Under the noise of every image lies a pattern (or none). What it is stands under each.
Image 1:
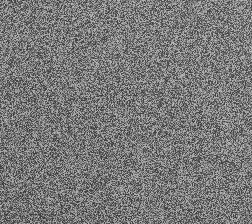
a smooth slope
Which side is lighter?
top right
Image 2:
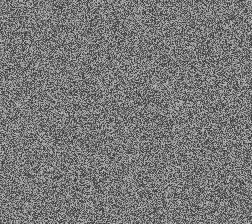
only noise
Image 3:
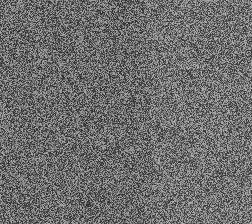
a sharp edge
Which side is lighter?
right
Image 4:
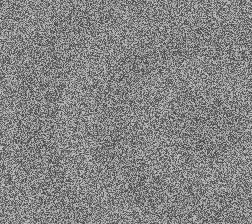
rings round one point
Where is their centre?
middle right
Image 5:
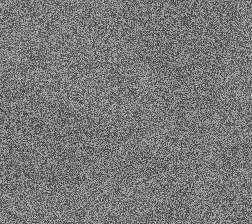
spokes from one point
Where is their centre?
bottom right
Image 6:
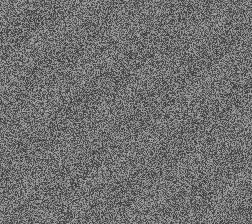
diagonal stripes
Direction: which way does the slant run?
bottom left to top right
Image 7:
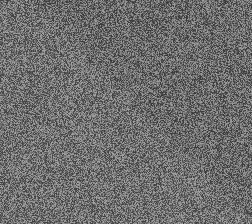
a sharp edge
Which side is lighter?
bottom left
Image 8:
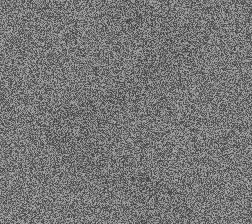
a wavy band
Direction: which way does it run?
top to bottom
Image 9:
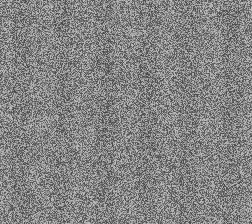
vertical stripes
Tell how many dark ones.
6
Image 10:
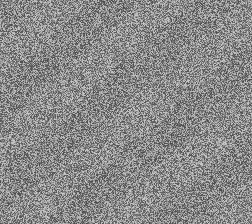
diagonal stripes
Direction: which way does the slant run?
bottom left to top right
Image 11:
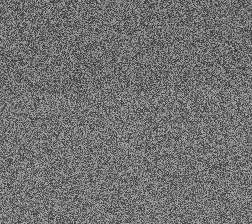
a sharp edge
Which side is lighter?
bottom
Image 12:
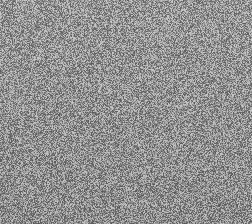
a smooth slope
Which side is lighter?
top
